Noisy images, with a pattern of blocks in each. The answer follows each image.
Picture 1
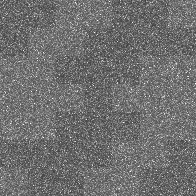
the same after a half turn
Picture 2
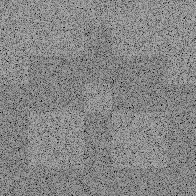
left and right mirror each other
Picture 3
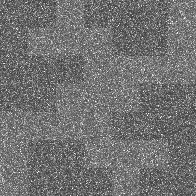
the same after a half turn
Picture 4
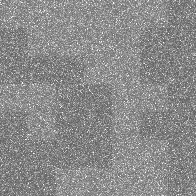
no symmetry
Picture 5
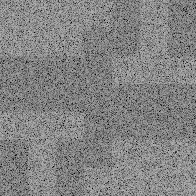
the same after a half turn
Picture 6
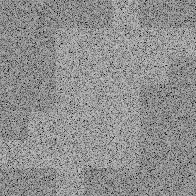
the same after a half turn
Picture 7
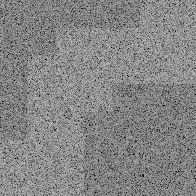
mirrored about the diagonal from the top left
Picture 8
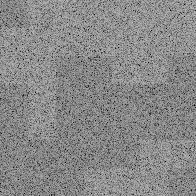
no symmetry
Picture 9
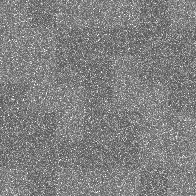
the same after a half turn
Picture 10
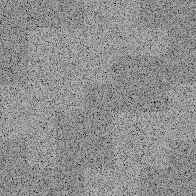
mirrored about the diagonal from the top left
